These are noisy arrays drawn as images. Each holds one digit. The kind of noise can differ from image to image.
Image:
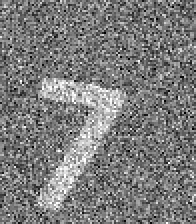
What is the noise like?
independent entries
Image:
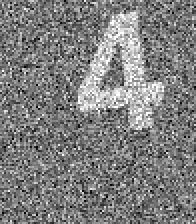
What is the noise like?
independent entries
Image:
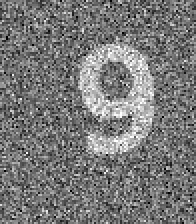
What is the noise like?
independent entries
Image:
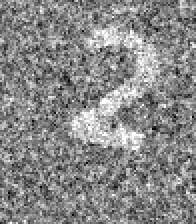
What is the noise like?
blotchy
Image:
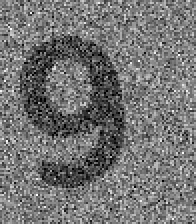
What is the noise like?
independent entries
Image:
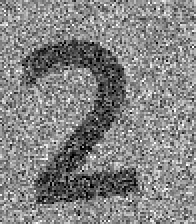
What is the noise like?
independent entries
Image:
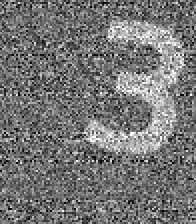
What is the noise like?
rows of uneven size
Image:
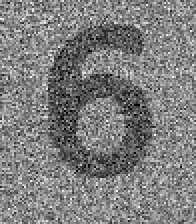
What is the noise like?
low rank plus noise
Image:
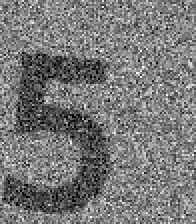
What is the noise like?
low rank plus noise
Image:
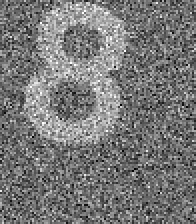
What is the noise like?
independent entries
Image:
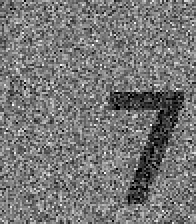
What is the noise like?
low rank plus noise
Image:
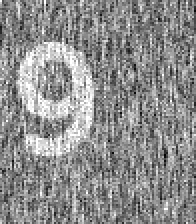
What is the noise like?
streaked along the columns
